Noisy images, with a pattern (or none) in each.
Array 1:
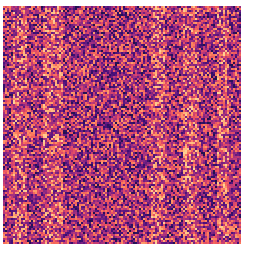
bands of columns
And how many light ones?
5
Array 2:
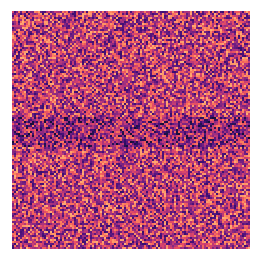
one band of rows
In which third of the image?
middle
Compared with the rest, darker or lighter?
darker
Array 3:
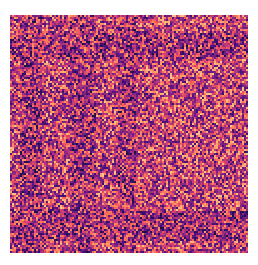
bands of rows crossing bands of columns
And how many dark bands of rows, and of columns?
2 and 3
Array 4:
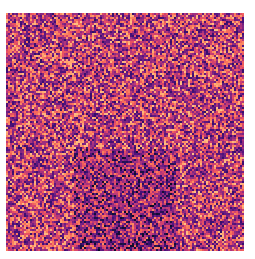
one block
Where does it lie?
bottom middle
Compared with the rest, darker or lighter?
darker
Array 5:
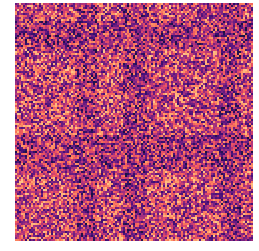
bands of rows crossing bands of columns
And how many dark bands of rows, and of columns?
2 and 3
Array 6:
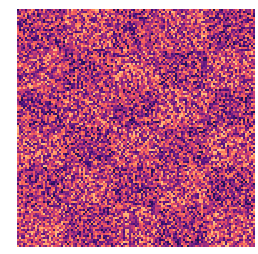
a checkerboard
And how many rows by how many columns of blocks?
6 by 5
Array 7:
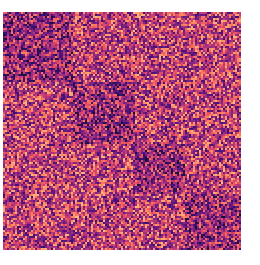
blocks along the diagonal
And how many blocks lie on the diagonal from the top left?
4
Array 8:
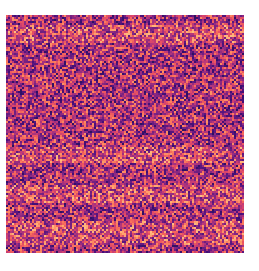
bands of rows
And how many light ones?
4
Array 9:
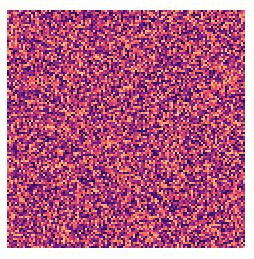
only noise
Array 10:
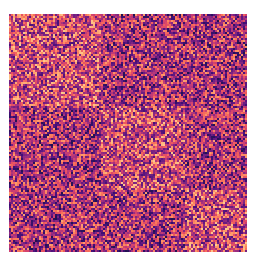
blocks along the diagonal
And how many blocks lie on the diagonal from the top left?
3
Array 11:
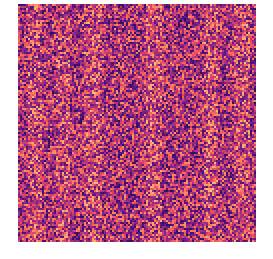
bands of columns
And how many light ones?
6
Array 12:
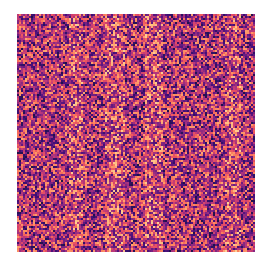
bands of columns
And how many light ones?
4
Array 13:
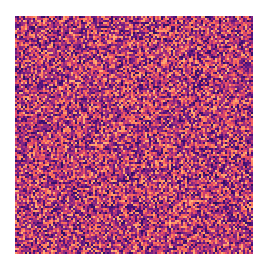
only noise
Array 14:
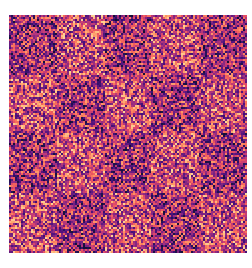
a checkerboard
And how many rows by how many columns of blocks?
4 by 5
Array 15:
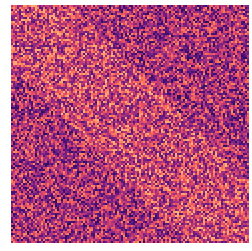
a diagonal band
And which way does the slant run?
top left to bottom right
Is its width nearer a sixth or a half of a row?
a half
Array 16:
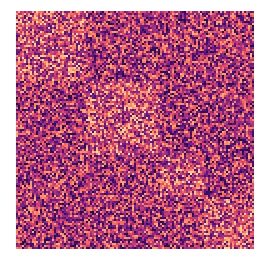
blocks along the diagonal
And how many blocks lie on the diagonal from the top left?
4
